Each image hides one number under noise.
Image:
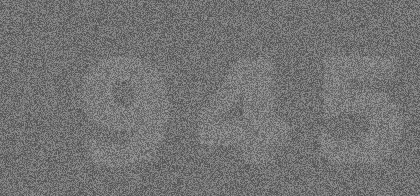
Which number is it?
945
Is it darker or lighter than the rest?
lighter
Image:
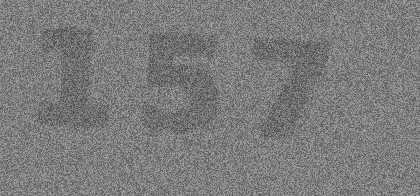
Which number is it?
157
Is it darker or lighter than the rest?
darker
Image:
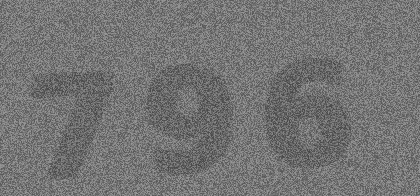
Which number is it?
796
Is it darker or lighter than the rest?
darker
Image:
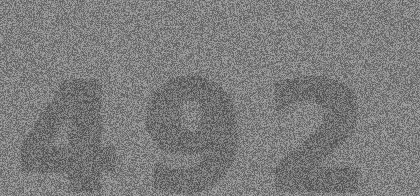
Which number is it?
492
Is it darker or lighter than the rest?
darker
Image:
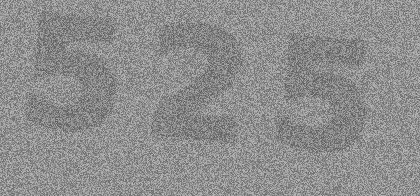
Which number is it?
525
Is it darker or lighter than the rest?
darker
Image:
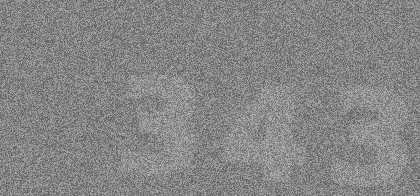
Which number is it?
343
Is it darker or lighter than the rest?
lighter
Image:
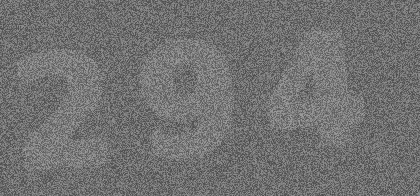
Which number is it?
294
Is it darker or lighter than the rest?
lighter
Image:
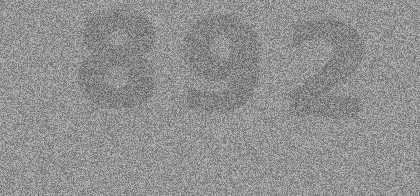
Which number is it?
892
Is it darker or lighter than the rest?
darker
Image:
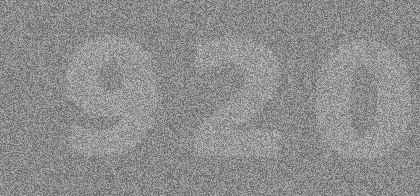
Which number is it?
920
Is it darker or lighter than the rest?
lighter
